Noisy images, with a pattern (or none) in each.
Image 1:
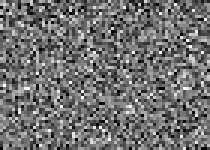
only noise
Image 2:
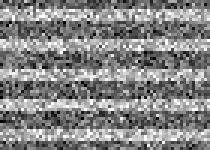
horizontal stripes
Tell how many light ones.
5
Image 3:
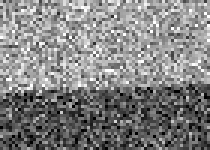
a sharp edge
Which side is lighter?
top
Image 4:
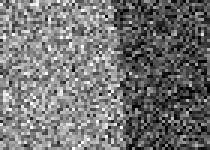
a sharp edge
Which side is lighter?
left
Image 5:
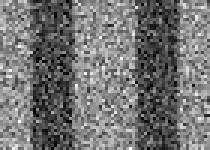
vertical stripes
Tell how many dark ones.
2
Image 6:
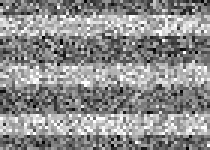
horizontal stripes
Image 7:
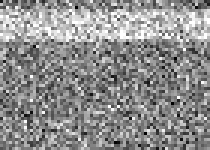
one horizontal stripe
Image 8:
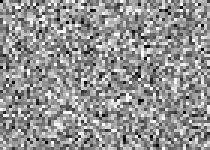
only noise
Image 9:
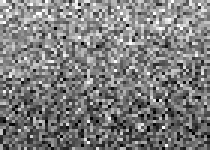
a smooth slope
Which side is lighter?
top
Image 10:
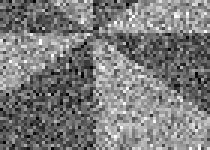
spokes from one point
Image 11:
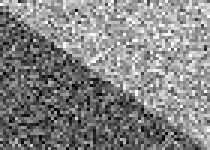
a sharp edge
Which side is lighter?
top right
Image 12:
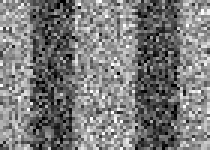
vertical stripes
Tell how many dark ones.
2
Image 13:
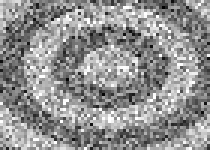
rings round one point
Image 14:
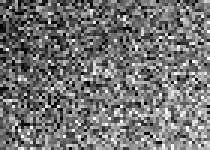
a smooth slope
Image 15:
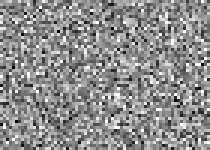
only noise
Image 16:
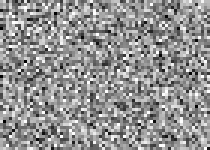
only noise
